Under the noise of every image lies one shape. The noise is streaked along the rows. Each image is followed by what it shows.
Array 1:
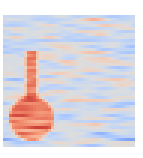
red lollipop
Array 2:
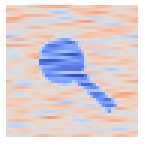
blue lollipop
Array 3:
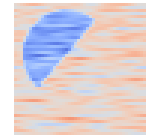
blue half disc
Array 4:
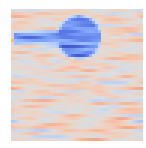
blue lollipop
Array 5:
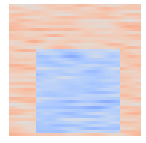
blue square
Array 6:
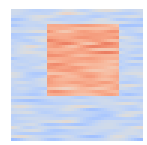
red square
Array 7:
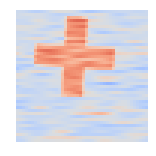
red cross
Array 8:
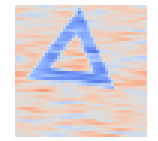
blue triangle frame
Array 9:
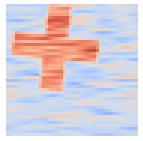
red cross
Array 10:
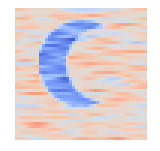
blue crescent
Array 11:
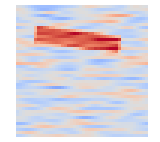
red bar
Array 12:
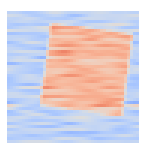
red square
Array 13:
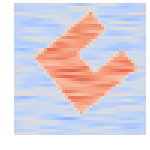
red square with a notch
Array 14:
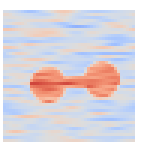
red dumbbell
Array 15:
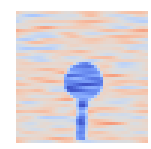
blue lollipop
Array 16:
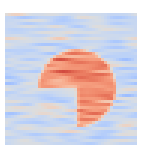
red disc with a wedge cut out
